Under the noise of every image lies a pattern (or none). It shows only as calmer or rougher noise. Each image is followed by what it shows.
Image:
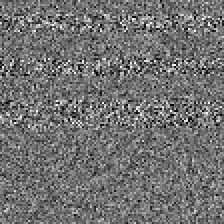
bands of rows
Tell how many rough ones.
3
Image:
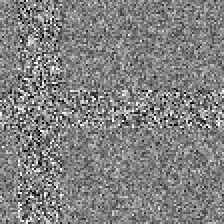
bands of rows crossing bands of columns
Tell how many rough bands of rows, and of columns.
1 and 1
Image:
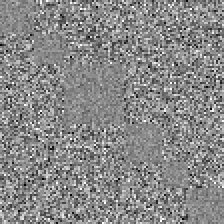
blocks along the diagonal
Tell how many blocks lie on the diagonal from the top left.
6
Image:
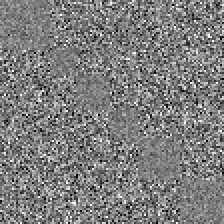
blocks along the diagonal
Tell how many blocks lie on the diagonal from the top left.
6
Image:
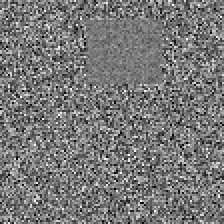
one block
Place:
top middle
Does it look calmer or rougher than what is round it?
calmer
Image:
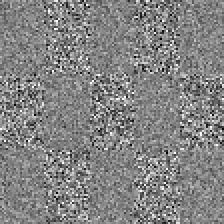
a checkerboard
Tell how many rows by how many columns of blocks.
3 by 5
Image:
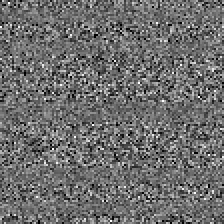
bands of rows
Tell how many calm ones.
5
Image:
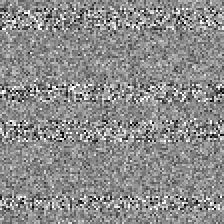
bands of rows
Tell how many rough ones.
4
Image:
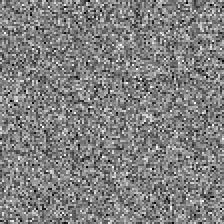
only noise
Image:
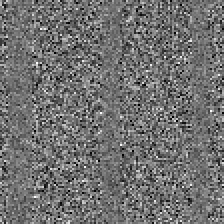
bands of columns
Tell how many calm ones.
3
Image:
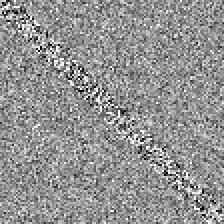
a diagonal band
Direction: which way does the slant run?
top left to bottom right
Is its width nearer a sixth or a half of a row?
a sixth
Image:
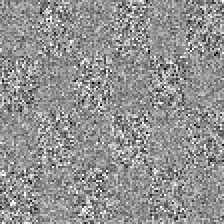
a checkerboard
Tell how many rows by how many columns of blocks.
4 by 6
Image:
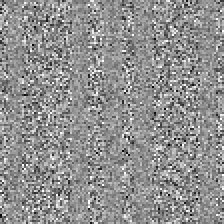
bands of columns
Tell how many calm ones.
5
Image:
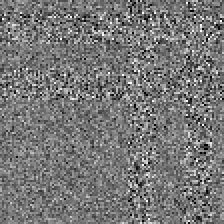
bands of rows crossing bands of columns
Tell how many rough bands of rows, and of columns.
2 and 2
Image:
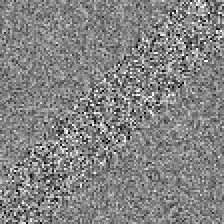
a diagonal band
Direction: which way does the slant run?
bottom left to top right
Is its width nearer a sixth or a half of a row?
a half
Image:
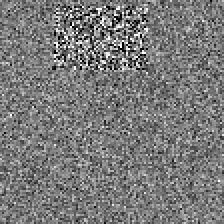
one block
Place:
top middle
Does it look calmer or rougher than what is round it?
rougher
